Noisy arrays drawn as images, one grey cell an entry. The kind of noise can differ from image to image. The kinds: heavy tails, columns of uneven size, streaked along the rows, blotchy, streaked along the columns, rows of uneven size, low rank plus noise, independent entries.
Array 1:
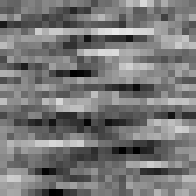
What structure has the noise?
streaked along the rows
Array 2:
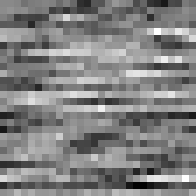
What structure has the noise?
streaked along the rows
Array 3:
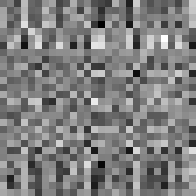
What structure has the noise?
low rank plus noise
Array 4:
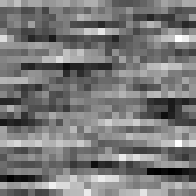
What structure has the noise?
streaked along the rows
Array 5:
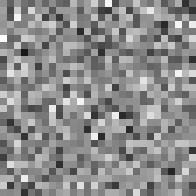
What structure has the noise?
independent entries
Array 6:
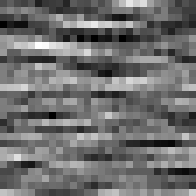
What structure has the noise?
streaked along the rows
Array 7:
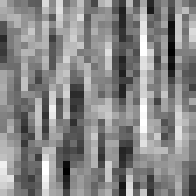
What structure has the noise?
streaked along the columns
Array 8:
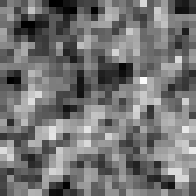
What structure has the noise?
blotchy
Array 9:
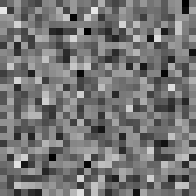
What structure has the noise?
independent entries
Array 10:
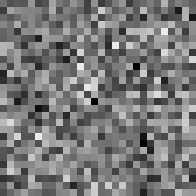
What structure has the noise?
independent entries
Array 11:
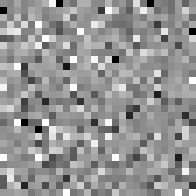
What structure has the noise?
heavy tails
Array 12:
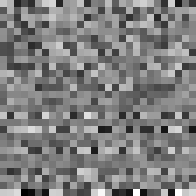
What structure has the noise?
rows of uneven size
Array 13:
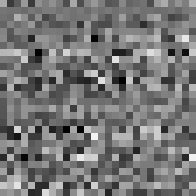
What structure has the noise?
rows of uneven size
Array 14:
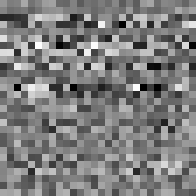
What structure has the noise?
rows of uneven size
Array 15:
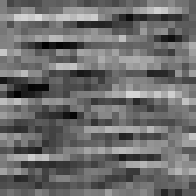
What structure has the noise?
streaked along the rows
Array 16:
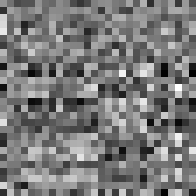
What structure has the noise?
low rank plus noise
